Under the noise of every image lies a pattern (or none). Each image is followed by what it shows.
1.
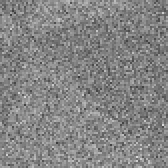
spokes from one point
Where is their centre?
top left
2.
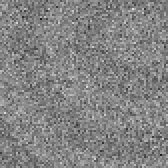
rings round one point
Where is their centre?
top right
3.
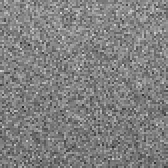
a smooth slope
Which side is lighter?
top
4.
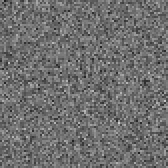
only noise
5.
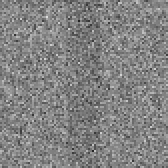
one vertical stripe
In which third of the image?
middle
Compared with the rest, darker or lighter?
darker
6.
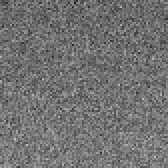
a smooth slope
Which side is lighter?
bottom
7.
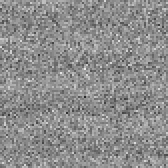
horizontal stripes
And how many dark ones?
4
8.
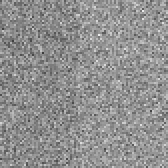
a sharp edge
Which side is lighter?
right
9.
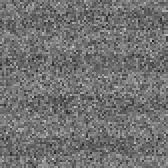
horizontal stripes
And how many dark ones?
4
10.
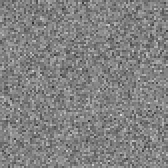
only noise
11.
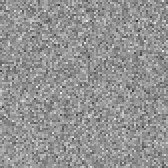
only noise
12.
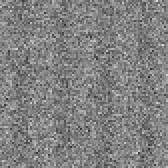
vertical stripes
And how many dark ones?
4
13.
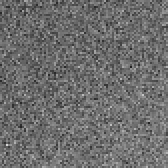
a smooth slope
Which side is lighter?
bottom right
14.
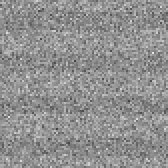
horizontal stripes
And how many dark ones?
4
